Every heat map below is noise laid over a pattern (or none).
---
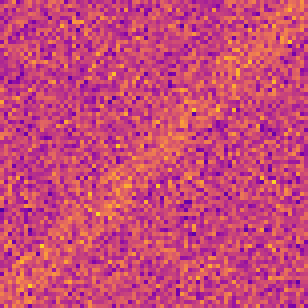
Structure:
a diagonal band
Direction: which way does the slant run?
bottom left to top right
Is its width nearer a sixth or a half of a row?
a sixth
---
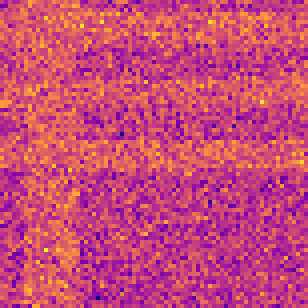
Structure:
bands of rows crossing bands of columns
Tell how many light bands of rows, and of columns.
3 and 1
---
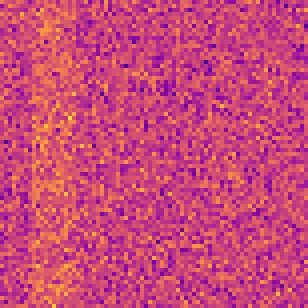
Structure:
one band of columns
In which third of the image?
left
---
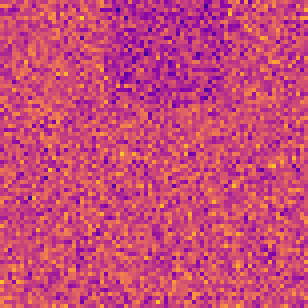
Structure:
one block
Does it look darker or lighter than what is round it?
darker
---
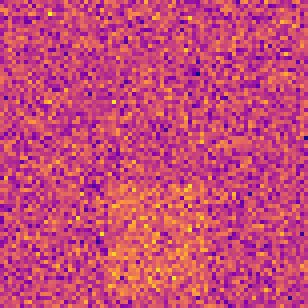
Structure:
one block
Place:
bottom middle
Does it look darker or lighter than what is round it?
lighter
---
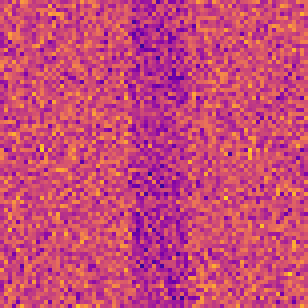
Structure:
one band of columns
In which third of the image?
middle
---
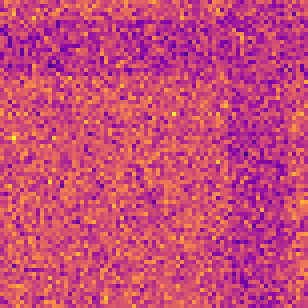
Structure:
bands of rows crossing bands of columns
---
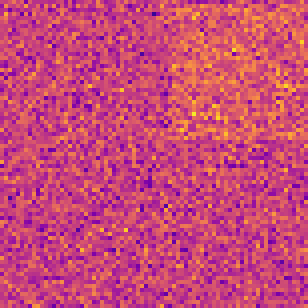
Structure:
one block
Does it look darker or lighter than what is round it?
lighter
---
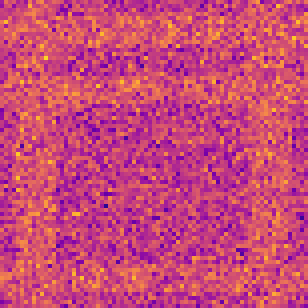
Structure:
bands of rows crossing bands of columns
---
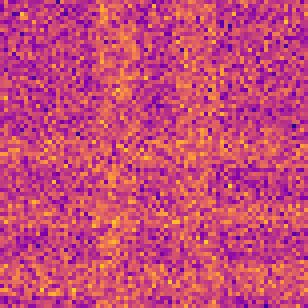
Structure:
bands of rows crossing bands of columns
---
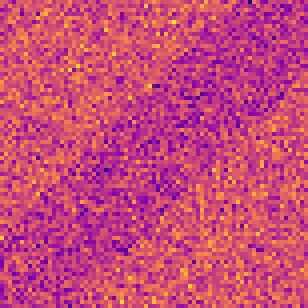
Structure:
a diagonal band
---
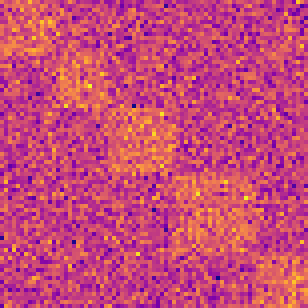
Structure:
blocks along the diagonal
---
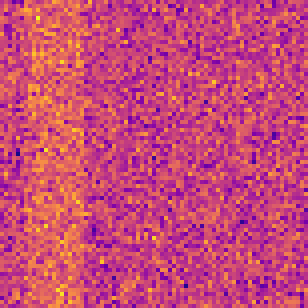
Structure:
one band of columns
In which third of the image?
left
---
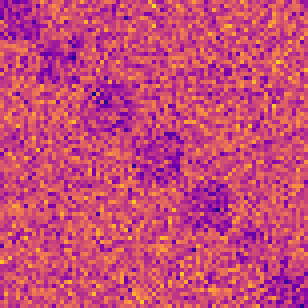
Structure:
blocks along the diagonal
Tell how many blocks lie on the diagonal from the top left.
7
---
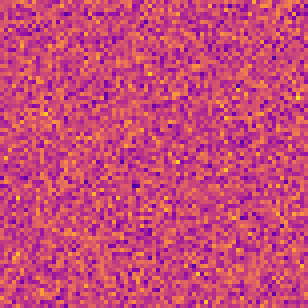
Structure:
only noise
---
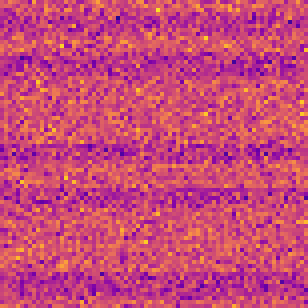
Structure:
bands of rows
